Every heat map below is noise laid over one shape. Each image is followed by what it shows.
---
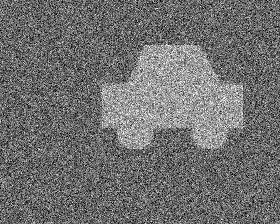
car
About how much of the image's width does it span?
half
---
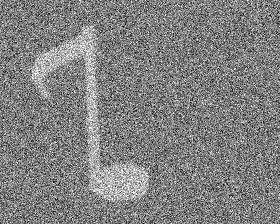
musical note
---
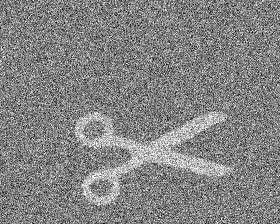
pair of scissors
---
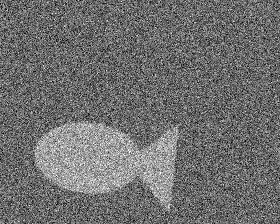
fish
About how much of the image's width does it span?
half
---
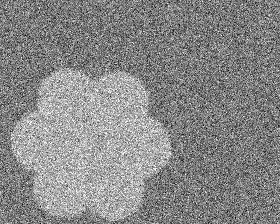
flower
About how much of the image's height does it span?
two thirds
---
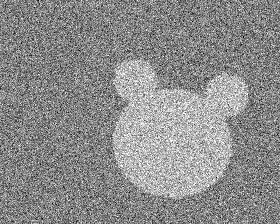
bear's head
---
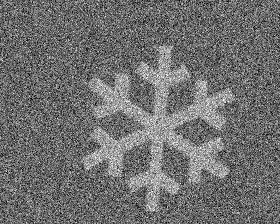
snowflake
